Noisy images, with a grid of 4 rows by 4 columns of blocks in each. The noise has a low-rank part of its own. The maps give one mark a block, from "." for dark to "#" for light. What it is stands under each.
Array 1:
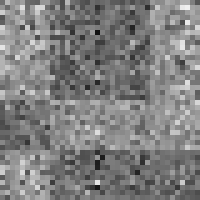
# . . #
# . . #
. # # #
# . . .
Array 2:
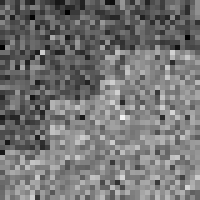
. . . .
. . # #
. # # #
# # # #
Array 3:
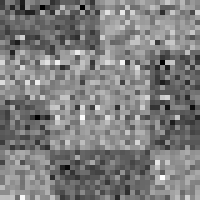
. . # #
# # # .
. # # .
# . . #
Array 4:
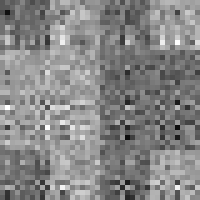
. # . #
# # . .
# # . .
. # . #
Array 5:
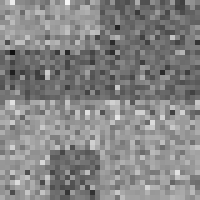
# # . .
. . . .
# # # #
# . # #
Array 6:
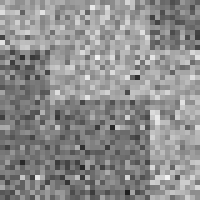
# # # .
. # # #
. . . #
. . . #
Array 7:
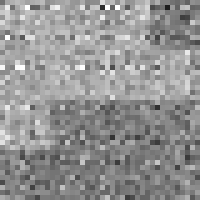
# # # .
# # # #
# . . .
. . . .
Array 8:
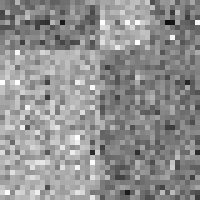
. . # .
# # . .
# # . .
# # . .
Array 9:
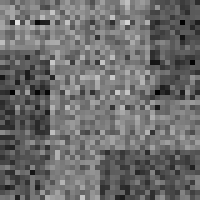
# # # .
. # # .
. # # #
. # . .
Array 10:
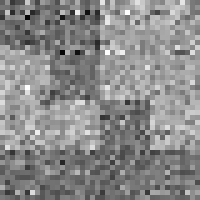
. . # #
# . # #
# # . #
. . . .
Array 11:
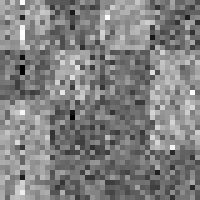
# . # .
. # . #
# . . #
# . . .
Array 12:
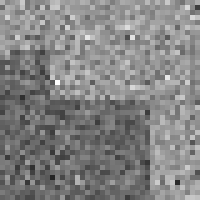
# # # #
. # # #
. . . #
. . . #
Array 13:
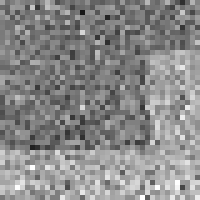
. . . .
. . . #
. . . #
# # # #
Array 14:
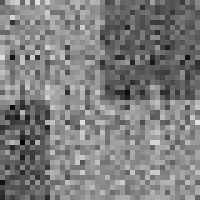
# # . .
# # . .
. # # #
. # # #
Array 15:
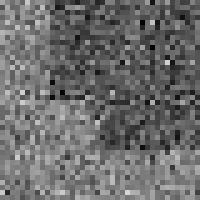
# . . .
# . . .
# # . .
# # # #
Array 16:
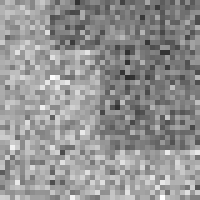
# . . .
# # . .
# # . .
# # # #
